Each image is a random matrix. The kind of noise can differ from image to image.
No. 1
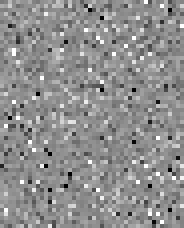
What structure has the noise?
heavy tails
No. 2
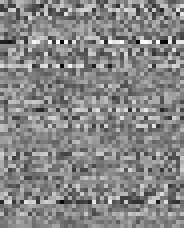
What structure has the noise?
rows of uneven size
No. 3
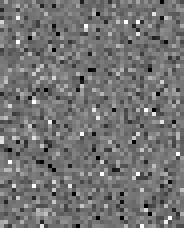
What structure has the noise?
heavy tails
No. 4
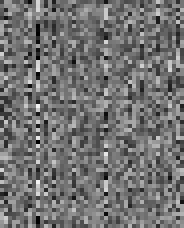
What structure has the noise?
columns of uneven size
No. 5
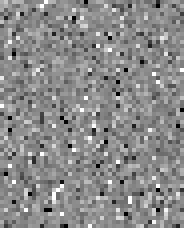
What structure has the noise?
heavy tails
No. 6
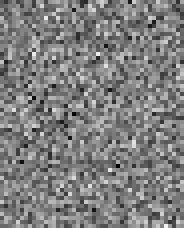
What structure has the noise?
independent entries
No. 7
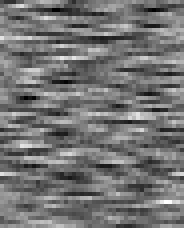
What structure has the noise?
streaked along the rows
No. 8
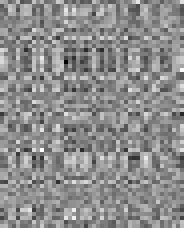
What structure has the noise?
low rank plus noise
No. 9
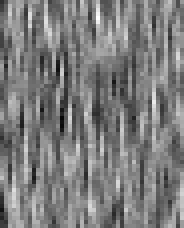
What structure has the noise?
streaked along the columns
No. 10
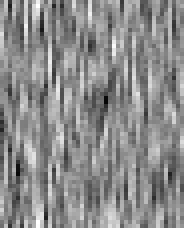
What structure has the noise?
streaked along the columns
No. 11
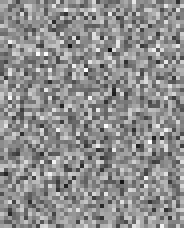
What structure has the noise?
independent entries
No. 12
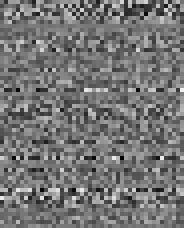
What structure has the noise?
rows of uneven size
